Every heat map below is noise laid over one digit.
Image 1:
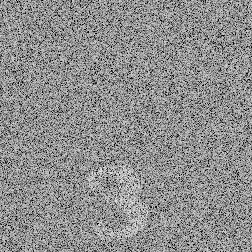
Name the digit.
3
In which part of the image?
bottom middle
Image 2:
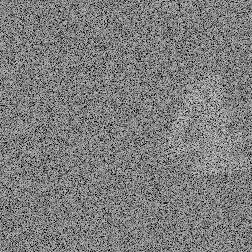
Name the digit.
4
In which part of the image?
middle right
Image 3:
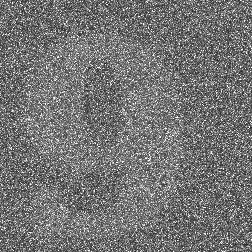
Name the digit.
9
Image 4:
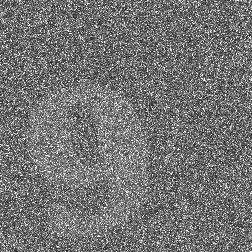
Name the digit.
9
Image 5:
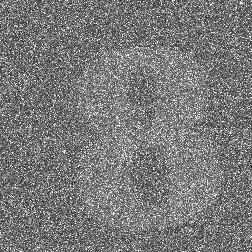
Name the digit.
8
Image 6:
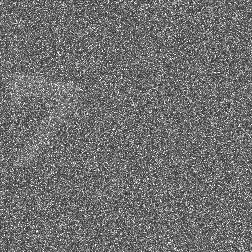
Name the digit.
7
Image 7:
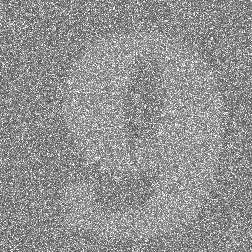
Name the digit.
9
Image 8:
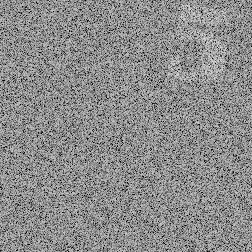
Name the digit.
5
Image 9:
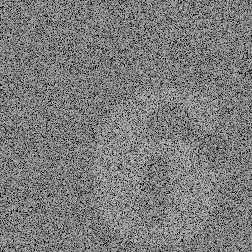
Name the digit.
6
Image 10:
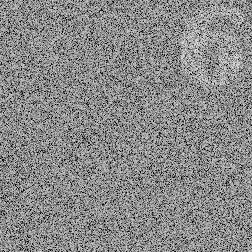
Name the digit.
6
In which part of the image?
top right
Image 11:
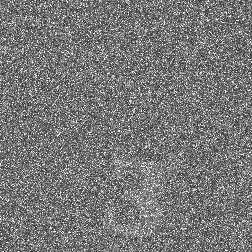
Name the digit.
3
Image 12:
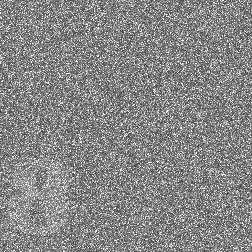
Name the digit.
8
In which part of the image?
bottom left
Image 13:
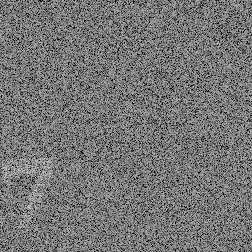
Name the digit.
7
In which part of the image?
bottom left
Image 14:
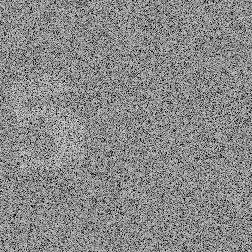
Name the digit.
5
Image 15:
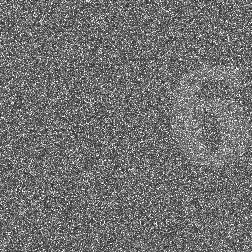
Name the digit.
6
